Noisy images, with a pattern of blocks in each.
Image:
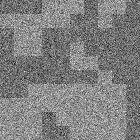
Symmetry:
no symmetry
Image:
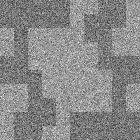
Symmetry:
the same after a half turn
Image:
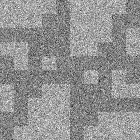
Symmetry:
the same after a half turn
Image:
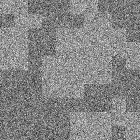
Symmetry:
mirrored about the diagonal from the bottom left
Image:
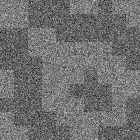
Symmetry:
mirrored about the diagonal from the top left
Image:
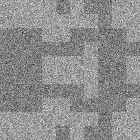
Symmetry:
top and bottom mirror each other
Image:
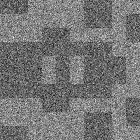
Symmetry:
top and bottom mirror each other
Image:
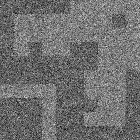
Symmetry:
mirrored about the diagonal from the bottom left
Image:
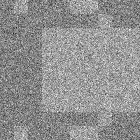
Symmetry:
top and bottom mirror each other
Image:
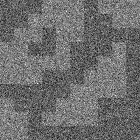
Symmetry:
mirrored about the diagonal from the top left
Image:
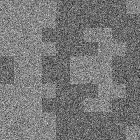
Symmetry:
top and bottom mirror each other
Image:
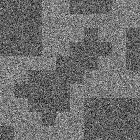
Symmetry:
mirrored about the diagonal from the bottom left
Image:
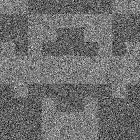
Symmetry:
left and right mirror each other
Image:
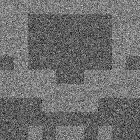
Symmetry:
left and right mirror each other
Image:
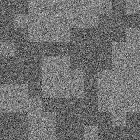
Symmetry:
mirrored about the diagonal from the bottom left
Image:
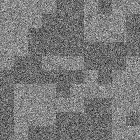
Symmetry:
no symmetry
